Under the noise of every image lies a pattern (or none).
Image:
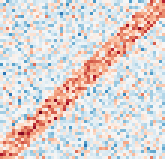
a diagonal band
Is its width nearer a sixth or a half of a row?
a sixth
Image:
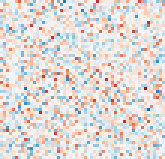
only noise
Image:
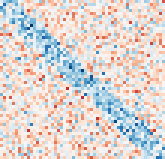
a diagonal band
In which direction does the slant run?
top left to bottom right
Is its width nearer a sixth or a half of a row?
a sixth
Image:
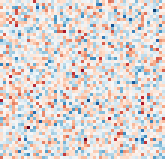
only noise
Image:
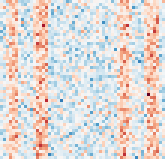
bands of columns
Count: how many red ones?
4
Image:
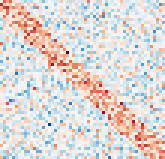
a diagonal band
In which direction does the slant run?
top left to bottom right
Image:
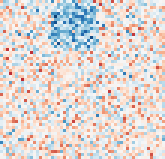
one block
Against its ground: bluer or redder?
bluer
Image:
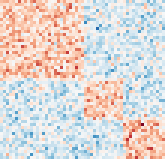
blocks along the diagonal
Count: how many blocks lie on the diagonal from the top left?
3
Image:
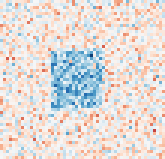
one block
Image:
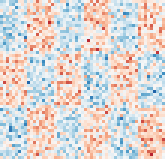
a checkerboard
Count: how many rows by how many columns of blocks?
3 by 6
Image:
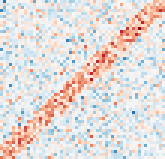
a diagonal band
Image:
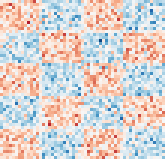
a checkerboard
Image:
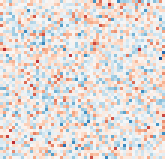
only noise
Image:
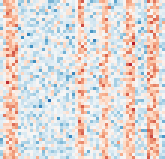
bands of columns
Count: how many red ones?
5
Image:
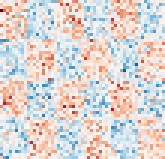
a checkerboard
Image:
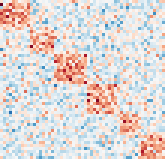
blocks along the diagonal
